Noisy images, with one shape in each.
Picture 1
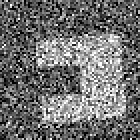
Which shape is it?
square with a notch
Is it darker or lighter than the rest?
lighter
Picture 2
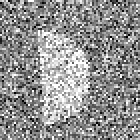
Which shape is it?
half disc
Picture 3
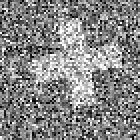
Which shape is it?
cross
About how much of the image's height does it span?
two thirds
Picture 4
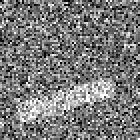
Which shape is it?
bar
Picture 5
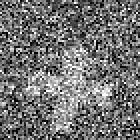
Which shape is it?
cross
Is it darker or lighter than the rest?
lighter
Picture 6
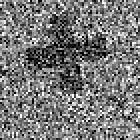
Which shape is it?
cross
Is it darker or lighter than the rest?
darker
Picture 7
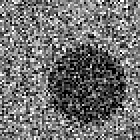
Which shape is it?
disc
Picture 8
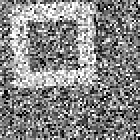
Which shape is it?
square frame
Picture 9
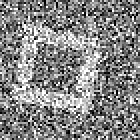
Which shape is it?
square frame
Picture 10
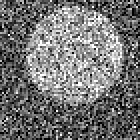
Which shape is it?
disc
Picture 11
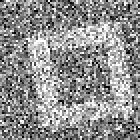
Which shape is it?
square frame
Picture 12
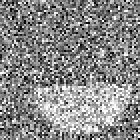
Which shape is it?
half disc
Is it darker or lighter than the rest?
lighter
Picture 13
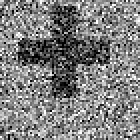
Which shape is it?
cross
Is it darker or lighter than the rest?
darker
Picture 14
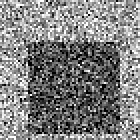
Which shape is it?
square
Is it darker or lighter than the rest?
darker
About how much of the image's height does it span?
two thirds
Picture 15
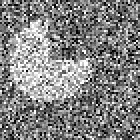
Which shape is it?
disc with a wedge cut out
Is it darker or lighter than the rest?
lighter
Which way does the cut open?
up and right
